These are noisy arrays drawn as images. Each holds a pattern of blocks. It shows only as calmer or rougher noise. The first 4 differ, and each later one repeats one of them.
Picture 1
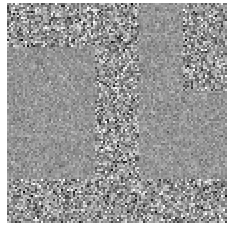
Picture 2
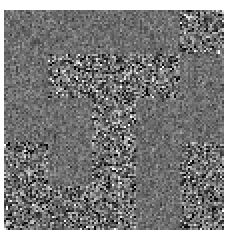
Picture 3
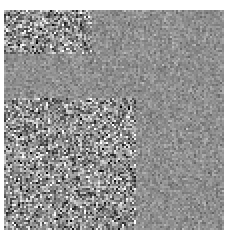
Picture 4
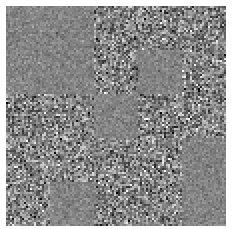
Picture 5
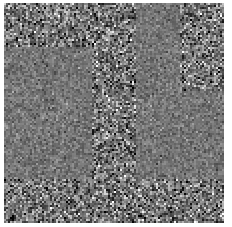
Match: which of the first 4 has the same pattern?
1
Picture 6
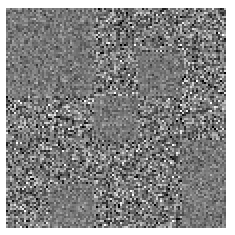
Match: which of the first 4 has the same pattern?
4
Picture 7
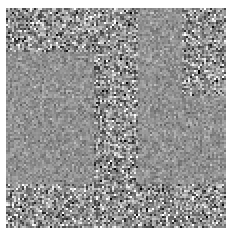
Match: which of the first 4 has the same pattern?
1
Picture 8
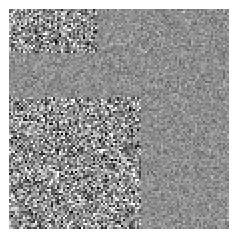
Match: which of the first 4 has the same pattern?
3
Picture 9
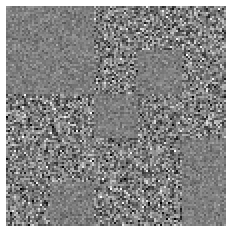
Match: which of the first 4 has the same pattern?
4
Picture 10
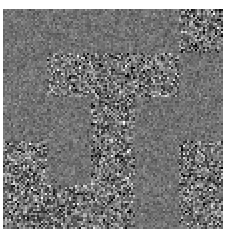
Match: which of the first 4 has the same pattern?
2
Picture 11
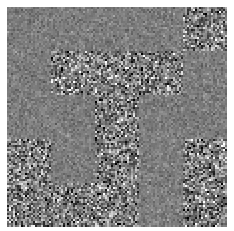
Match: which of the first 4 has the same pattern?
2
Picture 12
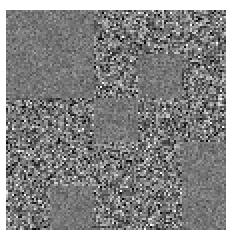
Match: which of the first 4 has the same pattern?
4
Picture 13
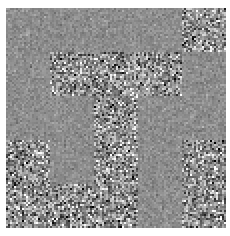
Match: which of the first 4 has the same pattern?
2
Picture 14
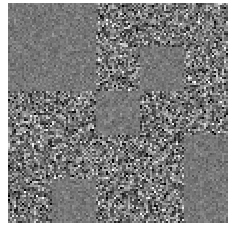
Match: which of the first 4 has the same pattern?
4
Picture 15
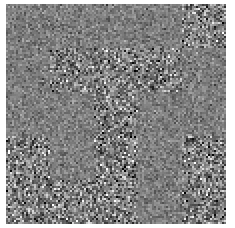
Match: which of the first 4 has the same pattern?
2
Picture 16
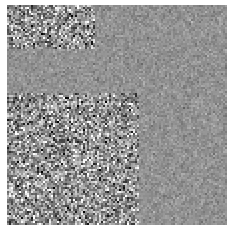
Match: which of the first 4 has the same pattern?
3
